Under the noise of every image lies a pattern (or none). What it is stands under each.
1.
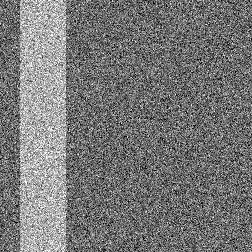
one vertical stripe
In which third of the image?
left
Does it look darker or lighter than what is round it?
lighter
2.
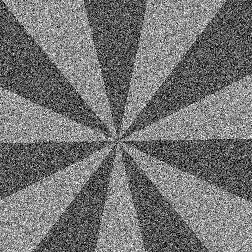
spokes from one point
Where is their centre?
centre
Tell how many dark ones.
7
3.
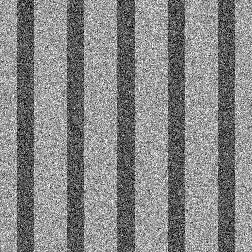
vertical stripes
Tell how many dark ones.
5
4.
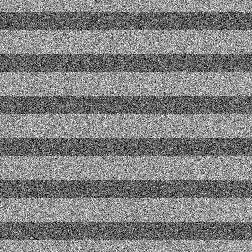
horizontal stripes
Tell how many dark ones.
6
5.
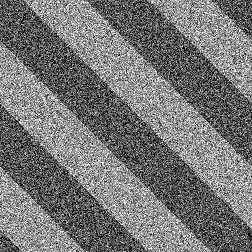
diagonal stripes
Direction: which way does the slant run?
top left to bottom right
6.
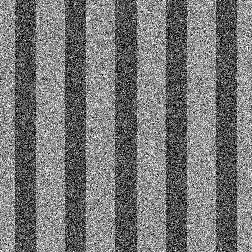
vertical stripes
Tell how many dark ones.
5
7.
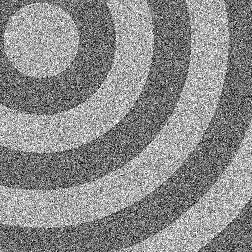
rings round one point
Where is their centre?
top left
